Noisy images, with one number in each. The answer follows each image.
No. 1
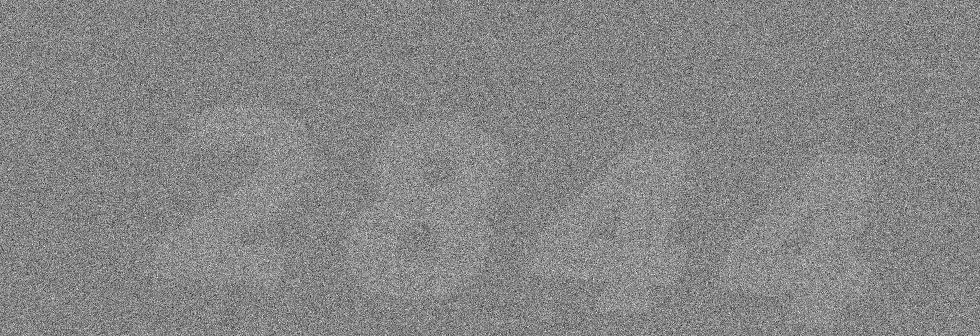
2844
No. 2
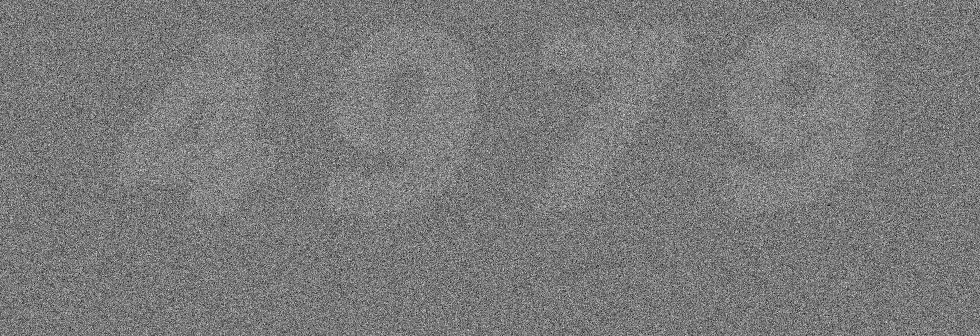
4979
